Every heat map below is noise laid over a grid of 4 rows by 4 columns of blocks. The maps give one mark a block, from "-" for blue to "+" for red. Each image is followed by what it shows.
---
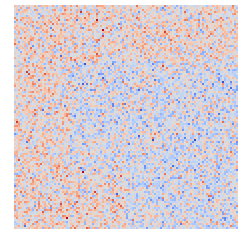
++++
+---
+---
++--
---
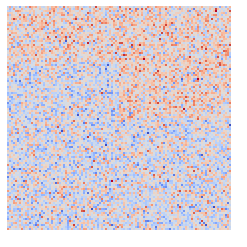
++++
--++
----
----
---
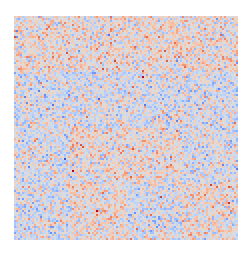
++++
----
-++-
-+-+
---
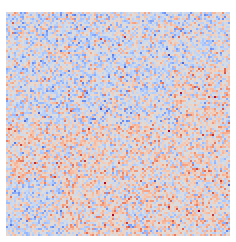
----
---+
++++
-+++
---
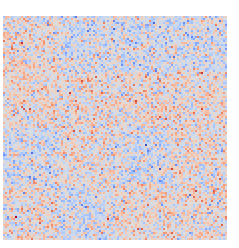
+---
++++
-+-+
+-++
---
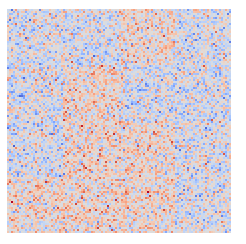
--+-
-+--
-++-
+++-
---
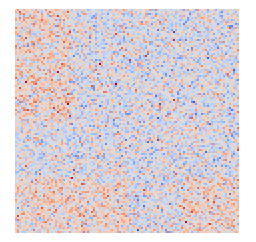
+---
+---
----
++-+
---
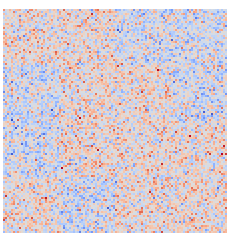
++--
-++-
-+++
+-++
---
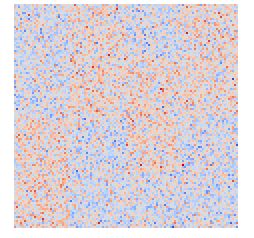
-+-+
-+++
+-+-
+---
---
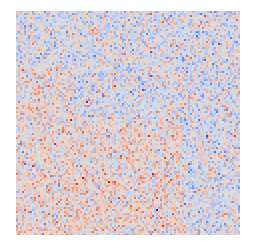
----
+---
+++-
+++-
